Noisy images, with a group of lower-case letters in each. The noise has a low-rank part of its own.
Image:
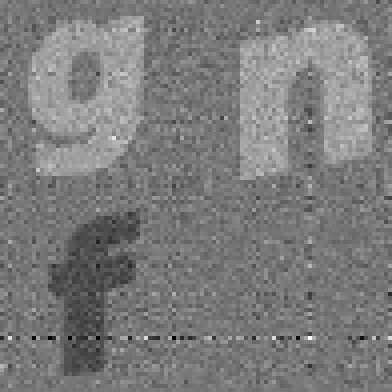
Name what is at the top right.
n
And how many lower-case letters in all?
3
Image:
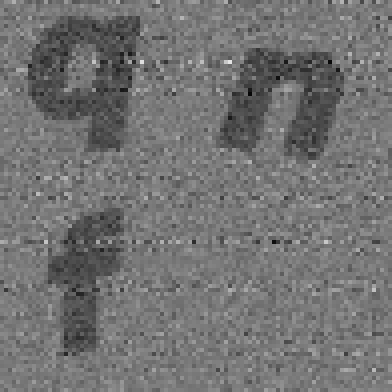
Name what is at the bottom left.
f
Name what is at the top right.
n
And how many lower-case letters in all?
3
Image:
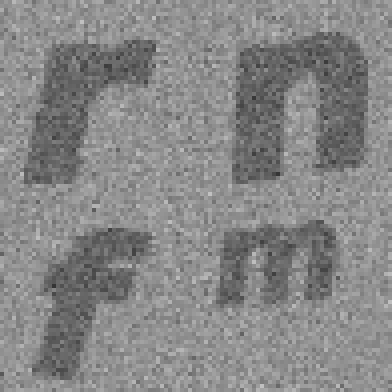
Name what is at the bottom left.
f
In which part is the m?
bottom right
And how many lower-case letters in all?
4
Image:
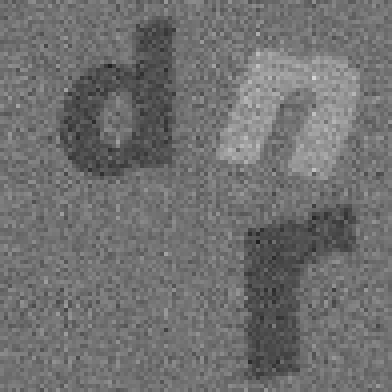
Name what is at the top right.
n
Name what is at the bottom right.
r
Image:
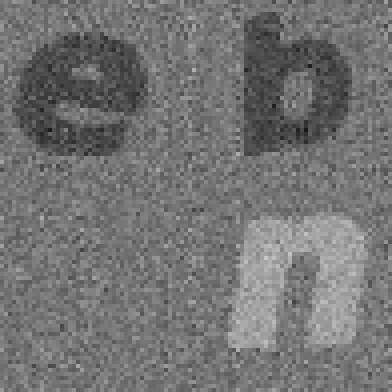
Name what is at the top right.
b
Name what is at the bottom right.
n
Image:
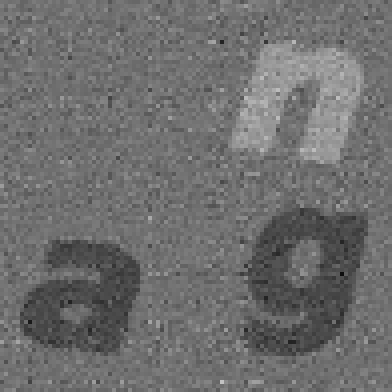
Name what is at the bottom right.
g
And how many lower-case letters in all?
3
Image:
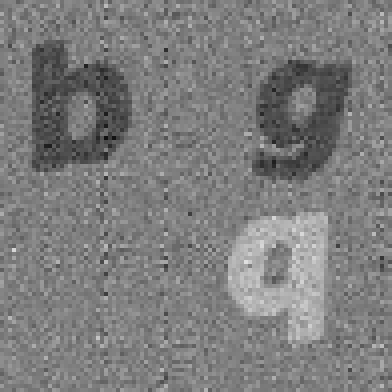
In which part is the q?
bottom right
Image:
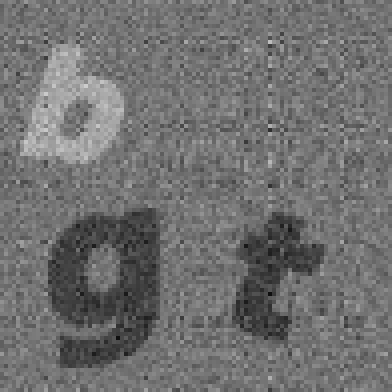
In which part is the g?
bottom left
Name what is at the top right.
nothing
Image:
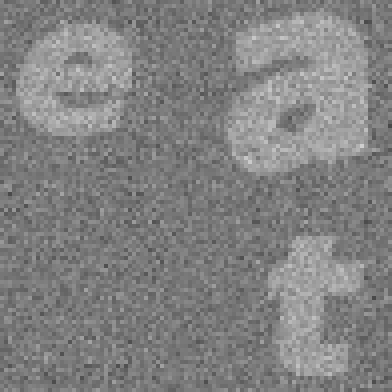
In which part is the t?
bottom right
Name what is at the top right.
a
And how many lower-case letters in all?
3
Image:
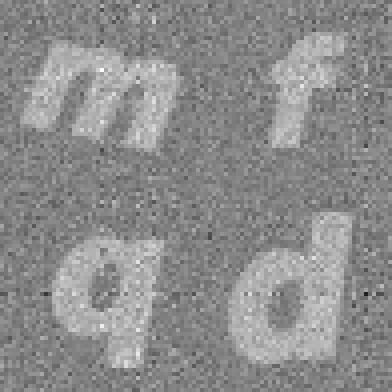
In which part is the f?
top right
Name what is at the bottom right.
d
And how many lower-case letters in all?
4
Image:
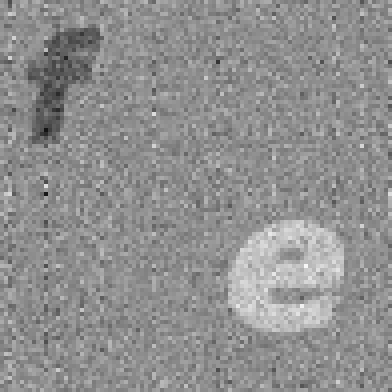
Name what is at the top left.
f
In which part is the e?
bottom right
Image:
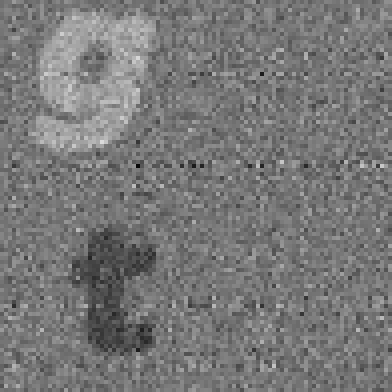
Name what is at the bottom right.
nothing
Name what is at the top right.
nothing
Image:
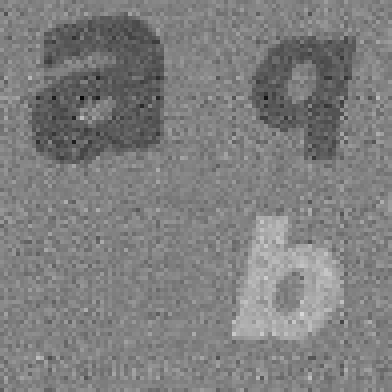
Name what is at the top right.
q
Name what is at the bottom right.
b
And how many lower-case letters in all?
3
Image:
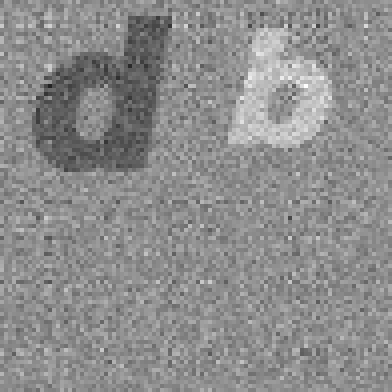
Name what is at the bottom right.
nothing
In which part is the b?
top right
